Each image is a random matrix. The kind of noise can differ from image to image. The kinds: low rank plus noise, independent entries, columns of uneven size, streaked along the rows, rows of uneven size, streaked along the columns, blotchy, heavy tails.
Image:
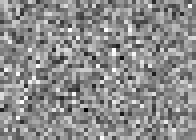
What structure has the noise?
independent entries
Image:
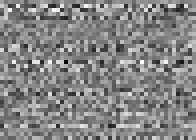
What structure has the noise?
rows of uneven size
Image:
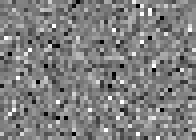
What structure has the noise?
heavy tails
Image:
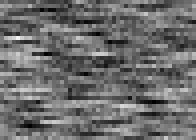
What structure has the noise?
streaked along the rows
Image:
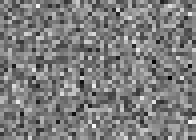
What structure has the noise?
independent entries
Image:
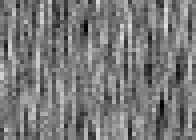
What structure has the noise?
streaked along the columns
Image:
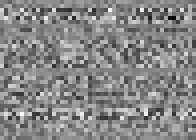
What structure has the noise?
rows of uneven size
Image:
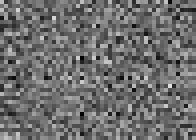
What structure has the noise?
low rank plus noise
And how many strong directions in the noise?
five to eight
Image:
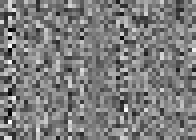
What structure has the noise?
columns of uneven size
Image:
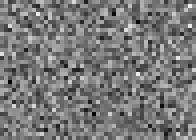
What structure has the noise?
independent entries
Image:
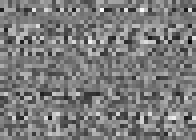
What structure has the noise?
rows of uneven size
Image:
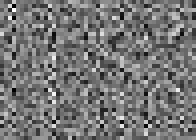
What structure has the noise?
low rank plus noise
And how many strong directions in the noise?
two
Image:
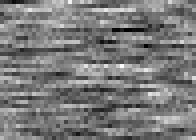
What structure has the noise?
streaked along the rows
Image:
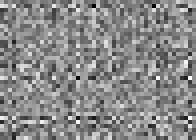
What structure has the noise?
low rank plus noise
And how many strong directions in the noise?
one
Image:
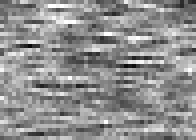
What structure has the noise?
streaked along the rows
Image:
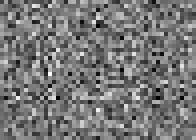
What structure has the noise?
low rank plus noise
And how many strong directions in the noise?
five to eight
